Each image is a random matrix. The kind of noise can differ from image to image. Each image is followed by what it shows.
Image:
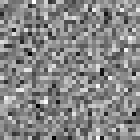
independent entries
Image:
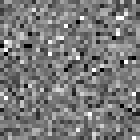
heavy tails
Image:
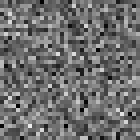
independent entries
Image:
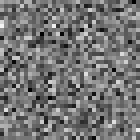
independent entries
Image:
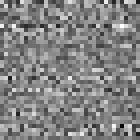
rows of uneven size
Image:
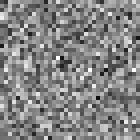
independent entries
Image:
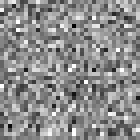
low rank plus noise
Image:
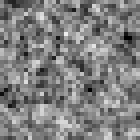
blotchy
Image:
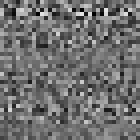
rows of uneven size
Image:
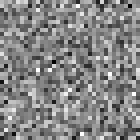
independent entries
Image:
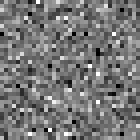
heavy tails
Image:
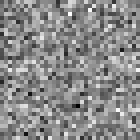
independent entries
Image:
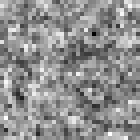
blotchy
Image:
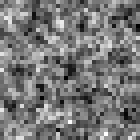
blotchy
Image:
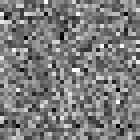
independent entries
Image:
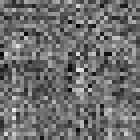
low rank plus noise
